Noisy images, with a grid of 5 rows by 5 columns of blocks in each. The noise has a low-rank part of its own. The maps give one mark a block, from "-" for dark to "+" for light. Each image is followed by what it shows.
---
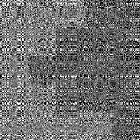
+ + + - -
+ + - - -
+ - - - -
+ + - - -
+ + + + -
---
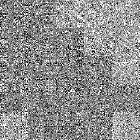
- - + + +
- - - + +
- - - - +
- - - - -
+ - - - +
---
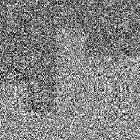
- - - - -
- - + - -
- - + + +
+ - + + +
+ + + + +
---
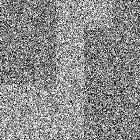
- - + + -
- - + - -
- - + - -
+ + + - -
+ + + - -
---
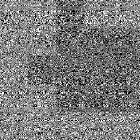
+ + - + +
+ + - - -
+ - - - -
+ + - - -
+ + + + +
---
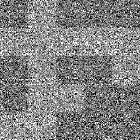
- + - - -
+ + + + +
- + - - +
- + + - -
+ + - - -
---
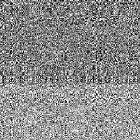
- - - - -
- - - - -
- - - - -
+ + + + +
+ + + + +
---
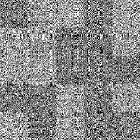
- + + - +
+ + - - +
+ + - - -
- - + - +
+ - + - -
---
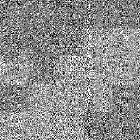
- - - - -
- - - + +
+ - + + +
- + + + -
+ + + - -
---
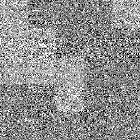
+ - - - +
+ + - - -
+ + + - -
- - + - -
- - - - -
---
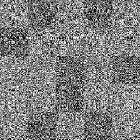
+ - + - +
- + + + +
+ + - + -
+ + - + +
+ - + - +
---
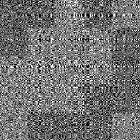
- - + - +
- + + + -
+ + + + -
+ + + - -
+ - - - +
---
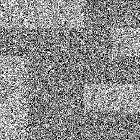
+ + + - -
- - - - +
+ - - - -
+ - - + +
+ - - - -
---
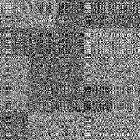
+ + - - -
- - - + +
+ - - + +
+ - - - +
- + + + +
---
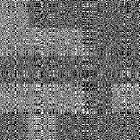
+ - - - -
+ + + - -
- - - - -
+ + + - +
- + - - -
